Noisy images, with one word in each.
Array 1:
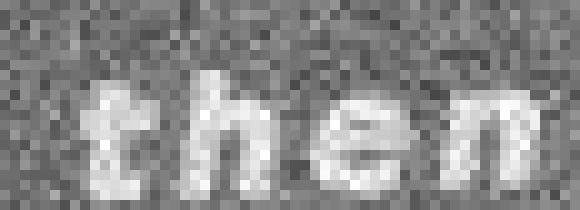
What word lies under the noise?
then
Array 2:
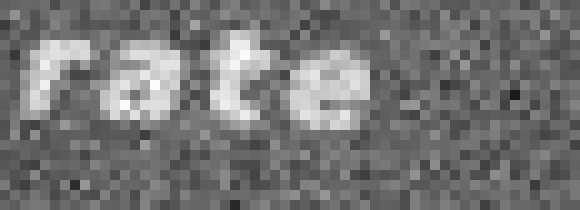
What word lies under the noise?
rate
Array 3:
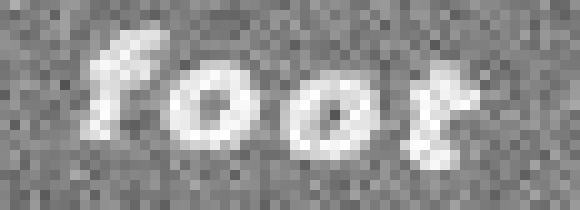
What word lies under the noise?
foot
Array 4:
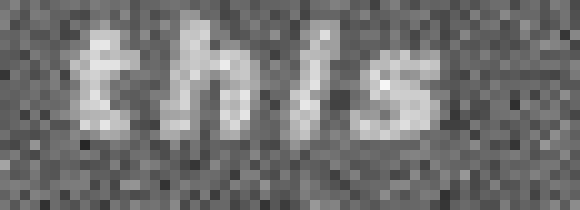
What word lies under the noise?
this
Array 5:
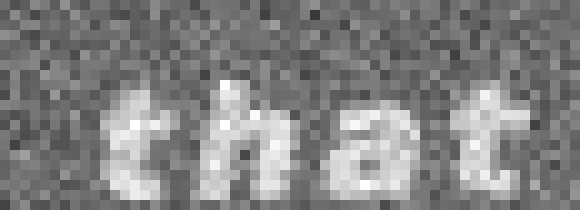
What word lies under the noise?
that
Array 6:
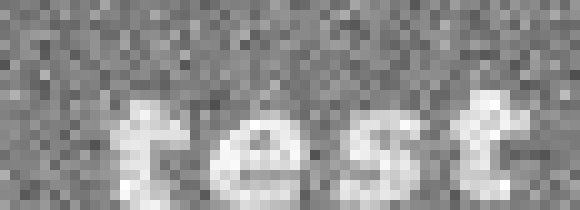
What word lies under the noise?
test
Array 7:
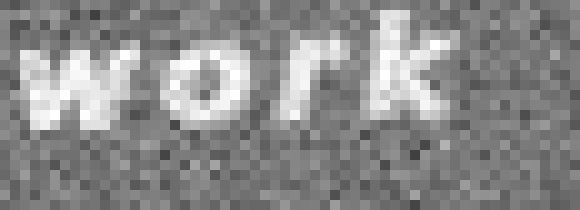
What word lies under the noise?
work
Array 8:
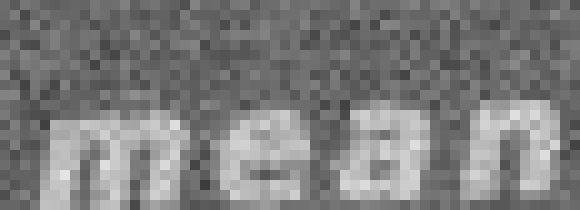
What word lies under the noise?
mean
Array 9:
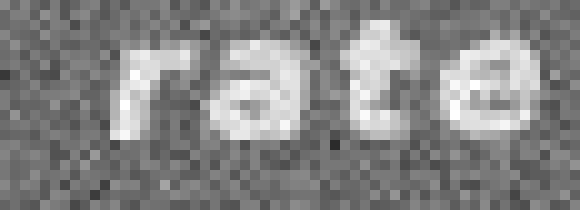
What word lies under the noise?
rate
